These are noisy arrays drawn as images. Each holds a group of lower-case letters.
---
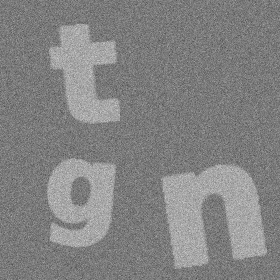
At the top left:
t
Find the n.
bottom right
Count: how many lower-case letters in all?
3
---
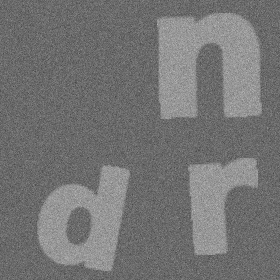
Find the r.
bottom right
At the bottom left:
d
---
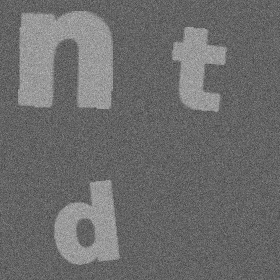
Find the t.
top right
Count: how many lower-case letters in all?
3
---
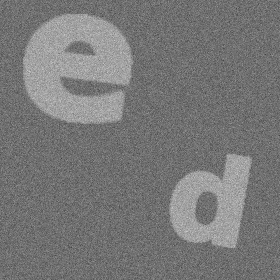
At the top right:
nothing
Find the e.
top left
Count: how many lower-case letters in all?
2
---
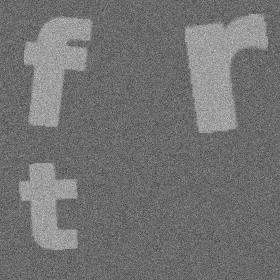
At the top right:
r
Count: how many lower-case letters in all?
3
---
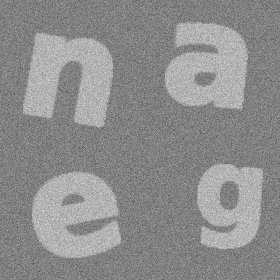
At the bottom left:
e
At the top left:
n
